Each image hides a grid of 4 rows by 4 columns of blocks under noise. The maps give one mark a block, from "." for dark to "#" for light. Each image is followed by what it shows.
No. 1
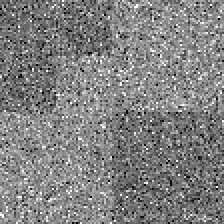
. . # #
. # # #
# # . .
# # . .
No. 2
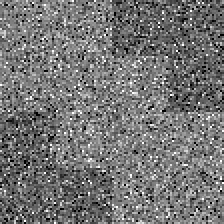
# # . .
# # # .
. # # #
. . # #
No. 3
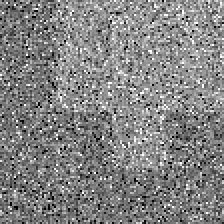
. # # #
. # # #
. . # .
. . . .
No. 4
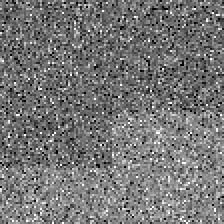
. . . .
. . . .
. . # #
# # # #
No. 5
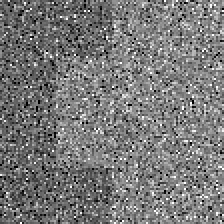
. . # #
. # # #
. # # #
. . # #
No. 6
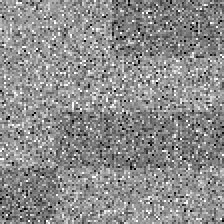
# # . .
# # # #
# . . .
. # # #
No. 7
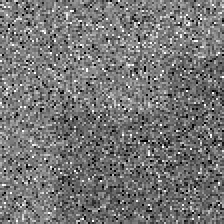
# # # #
# # # .
# . . .
# . . .
